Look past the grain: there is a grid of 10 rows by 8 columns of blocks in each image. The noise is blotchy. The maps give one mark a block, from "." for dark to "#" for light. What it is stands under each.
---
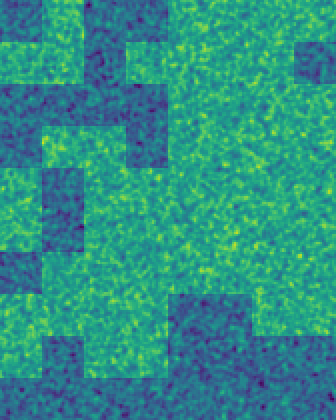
.#..####
##.####.
....####
.##.####
#.######
#.######
.#######
####..##
#.##....
........
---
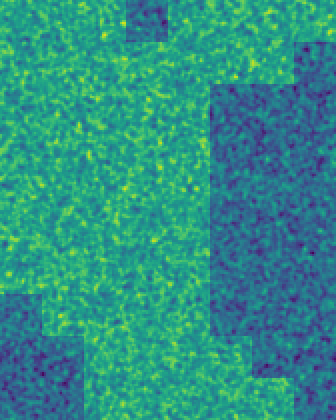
###.####
#######.
#####...
#####...
#####...
#####...
#####...
.####...
..####..
..#####.
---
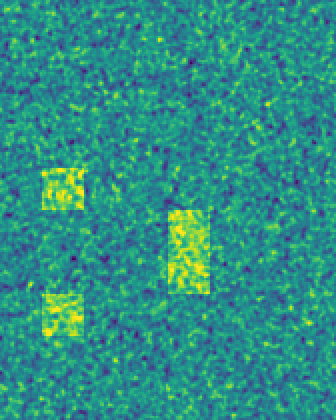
........
........
........
........
.#......
....#...
....#...
.#......
........
........
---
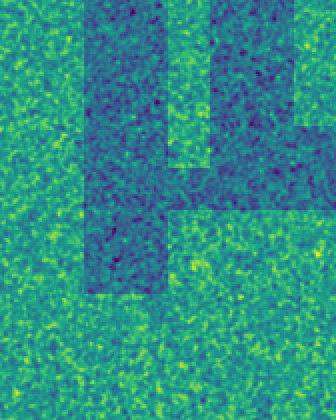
##..#..#
##..#..#
##..#..#
##..#...
##......
##..####
##..####
########
########
########
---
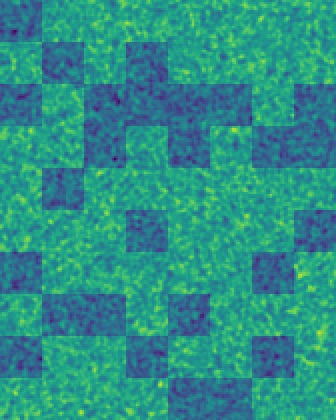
.#######
#.#.####
.#....#.
##.#.#..
#.######
###.###.
.#####.#
#..#.###
.##.##.#
####..##
